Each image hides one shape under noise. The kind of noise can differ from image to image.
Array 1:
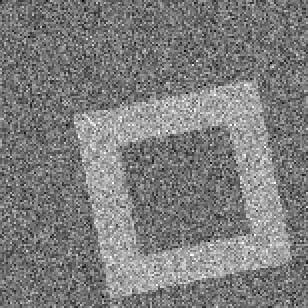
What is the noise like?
independent entries
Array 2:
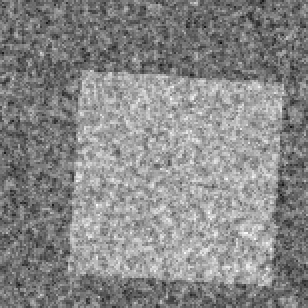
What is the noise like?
blotchy
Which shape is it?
square
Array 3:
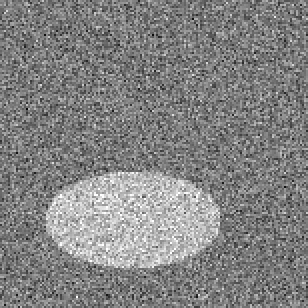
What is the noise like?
low rank plus noise
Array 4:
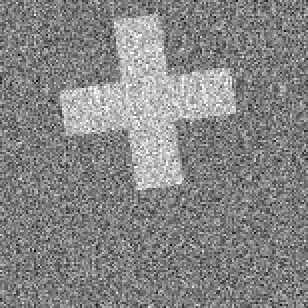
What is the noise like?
low rank plus noise
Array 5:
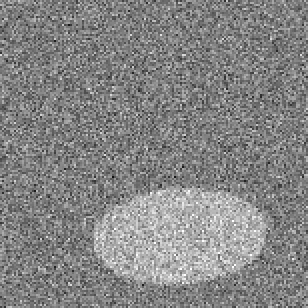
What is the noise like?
low rank plus noise
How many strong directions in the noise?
five to eight
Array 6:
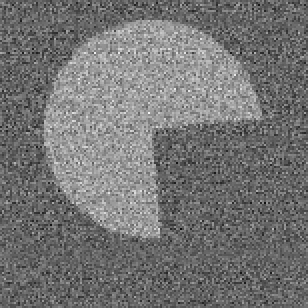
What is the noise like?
rows of uneven size
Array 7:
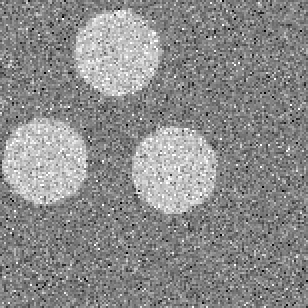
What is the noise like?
heavy tails
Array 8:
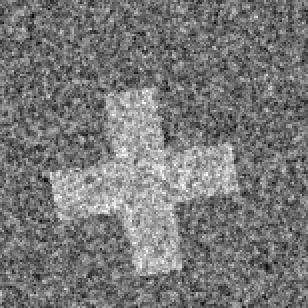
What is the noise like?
blotchy
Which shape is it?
cross
